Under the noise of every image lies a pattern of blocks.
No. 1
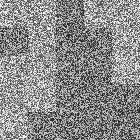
no symmetry
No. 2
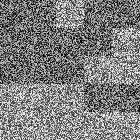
no symmetry
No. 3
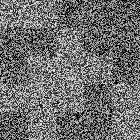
mirrored about the diagonal from the bottom left
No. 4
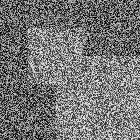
mirrored about the diagonal from the top left
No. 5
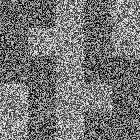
the same after a half turn
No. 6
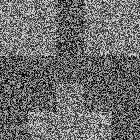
left and right mirror each other
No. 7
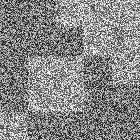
mirrored about the diagonal from the bottom left
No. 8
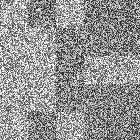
top and bottom mirror each other
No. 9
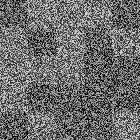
mirrored about the diagonal from the top left
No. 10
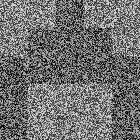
left and right mirror each other
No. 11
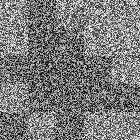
mirrored about the diagonal from the bottom left
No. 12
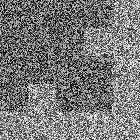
mirrored about the diagonal from the top left
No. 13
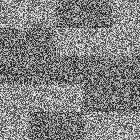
the same after a half turn
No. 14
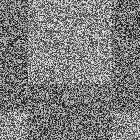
left and right mirror each other
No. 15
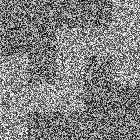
the same after a half turn
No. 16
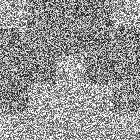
left and right mirror each other
